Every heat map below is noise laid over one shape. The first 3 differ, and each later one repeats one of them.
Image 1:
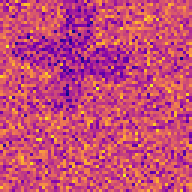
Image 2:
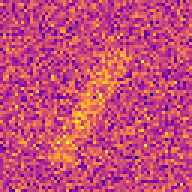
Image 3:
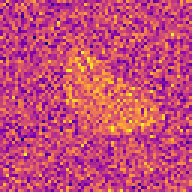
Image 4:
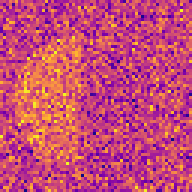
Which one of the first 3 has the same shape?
3
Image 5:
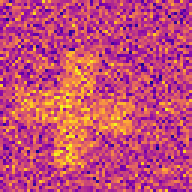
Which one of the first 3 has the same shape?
1
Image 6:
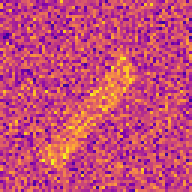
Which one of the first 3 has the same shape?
2
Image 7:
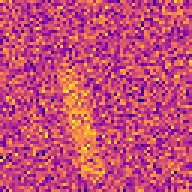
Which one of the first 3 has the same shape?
2
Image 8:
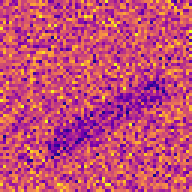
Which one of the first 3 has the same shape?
2
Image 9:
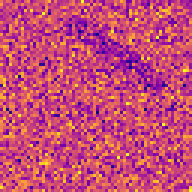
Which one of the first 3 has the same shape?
2
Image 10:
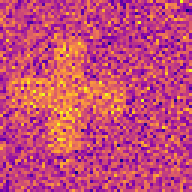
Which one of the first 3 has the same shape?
1
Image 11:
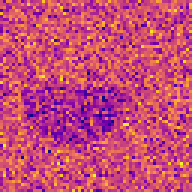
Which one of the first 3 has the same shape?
3
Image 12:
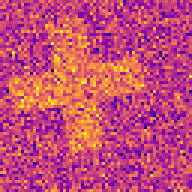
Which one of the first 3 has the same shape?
1
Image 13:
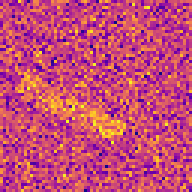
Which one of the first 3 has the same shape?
2
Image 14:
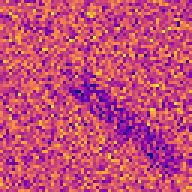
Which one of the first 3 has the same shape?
2
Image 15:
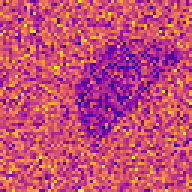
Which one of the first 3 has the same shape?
3
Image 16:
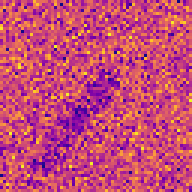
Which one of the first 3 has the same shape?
2
